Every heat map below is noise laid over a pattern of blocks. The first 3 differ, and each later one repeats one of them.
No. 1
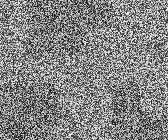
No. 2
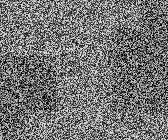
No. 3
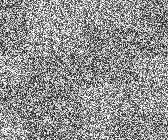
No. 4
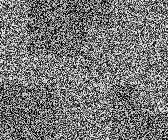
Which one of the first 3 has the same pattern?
1
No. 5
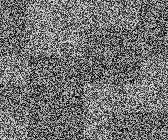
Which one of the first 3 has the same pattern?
3
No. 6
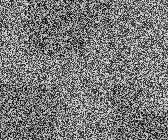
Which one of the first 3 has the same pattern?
1
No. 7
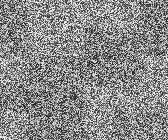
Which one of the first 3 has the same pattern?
3
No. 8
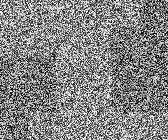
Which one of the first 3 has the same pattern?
2
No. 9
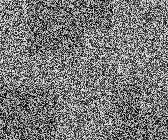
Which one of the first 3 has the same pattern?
1
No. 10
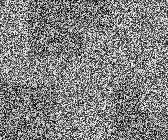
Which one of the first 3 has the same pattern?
1
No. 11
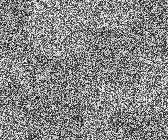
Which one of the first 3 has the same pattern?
3
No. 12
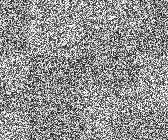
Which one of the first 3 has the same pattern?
3
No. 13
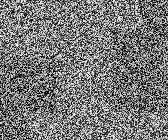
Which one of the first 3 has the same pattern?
2
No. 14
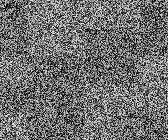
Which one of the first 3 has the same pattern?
3
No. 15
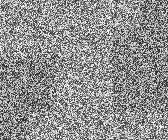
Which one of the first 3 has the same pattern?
2
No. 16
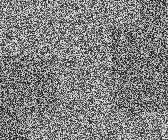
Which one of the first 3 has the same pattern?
2
